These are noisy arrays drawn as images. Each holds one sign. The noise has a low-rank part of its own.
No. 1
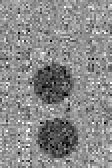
colon
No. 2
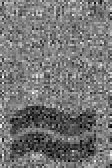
approximately sign
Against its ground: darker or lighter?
darker
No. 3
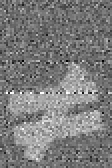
not-equal sign
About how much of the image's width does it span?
nearly all
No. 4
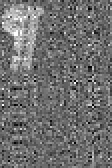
pilcrow
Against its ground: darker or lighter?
lighter
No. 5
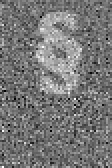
section sign
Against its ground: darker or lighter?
lighter
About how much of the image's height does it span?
half
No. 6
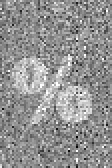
percent sign
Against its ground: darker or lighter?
lighter
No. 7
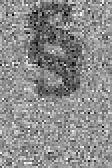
section sign
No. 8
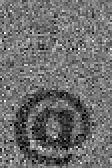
at sign
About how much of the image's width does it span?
two thirds
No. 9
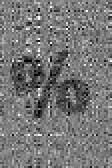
percent sign
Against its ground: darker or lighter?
darker
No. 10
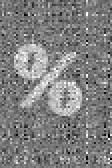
percent sign
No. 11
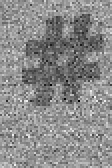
hash sign
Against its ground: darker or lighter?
darker
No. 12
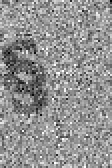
section sign
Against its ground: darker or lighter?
darker
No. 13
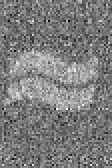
approximately sign
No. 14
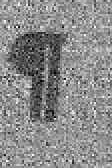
pilcrow
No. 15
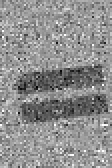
equals sign
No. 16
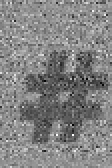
hash sign
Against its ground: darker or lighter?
darker
